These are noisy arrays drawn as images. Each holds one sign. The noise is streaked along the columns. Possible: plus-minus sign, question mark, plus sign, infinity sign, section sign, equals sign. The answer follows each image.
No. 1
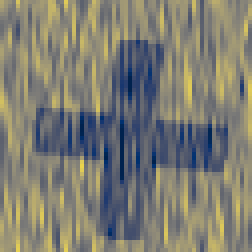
plus sign
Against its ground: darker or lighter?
darker
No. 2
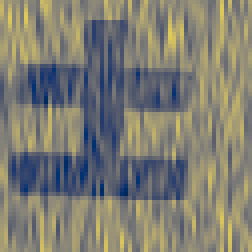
plus-minus sign
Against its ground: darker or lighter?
darker
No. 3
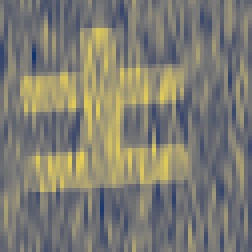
plus-minus sign
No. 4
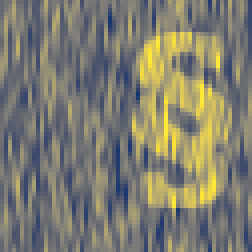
section sign
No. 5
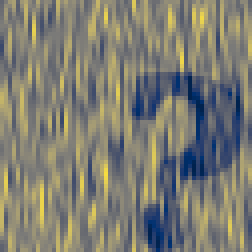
question mark
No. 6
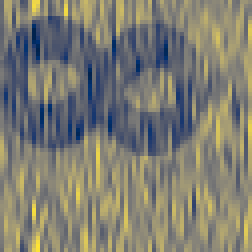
infinity sign
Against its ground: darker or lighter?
darker
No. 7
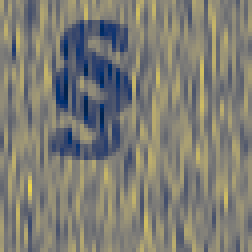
section sign
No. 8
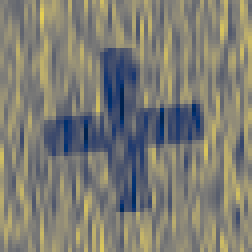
plus sign
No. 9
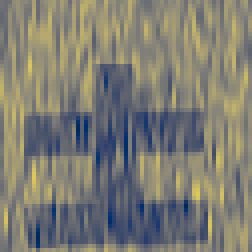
plus-minus sign
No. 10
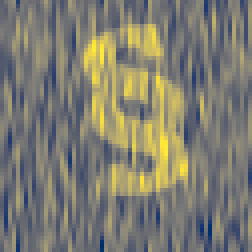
section sign
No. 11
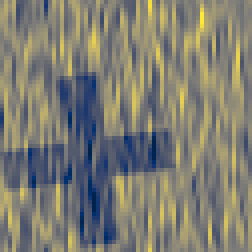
plus sign
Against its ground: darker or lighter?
darker
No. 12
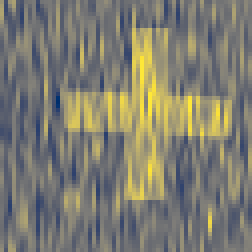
plus sign
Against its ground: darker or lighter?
lighter
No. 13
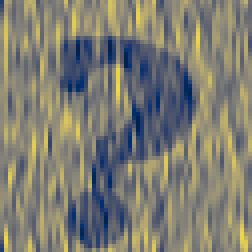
question mark
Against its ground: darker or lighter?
darker
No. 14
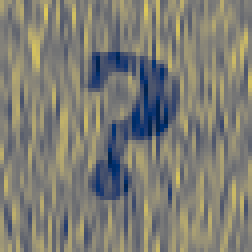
question mark
